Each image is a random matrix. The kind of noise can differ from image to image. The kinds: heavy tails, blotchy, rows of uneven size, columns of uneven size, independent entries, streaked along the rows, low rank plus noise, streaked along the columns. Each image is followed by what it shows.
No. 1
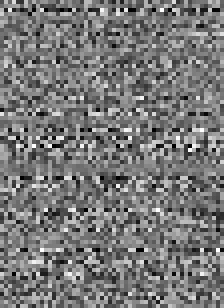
rows of uneven size
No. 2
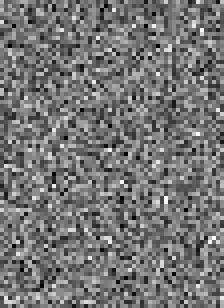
independent entries
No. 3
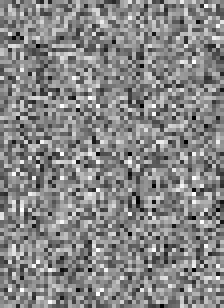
low rank plus noise
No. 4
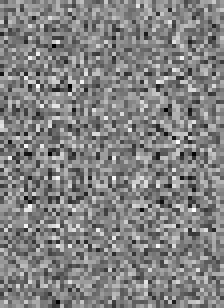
low rank plus noise
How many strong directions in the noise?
three or four
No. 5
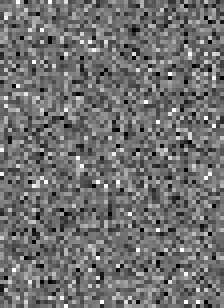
heavy tails
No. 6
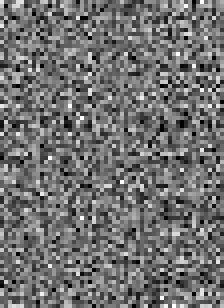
low rank plus noise
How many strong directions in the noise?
one
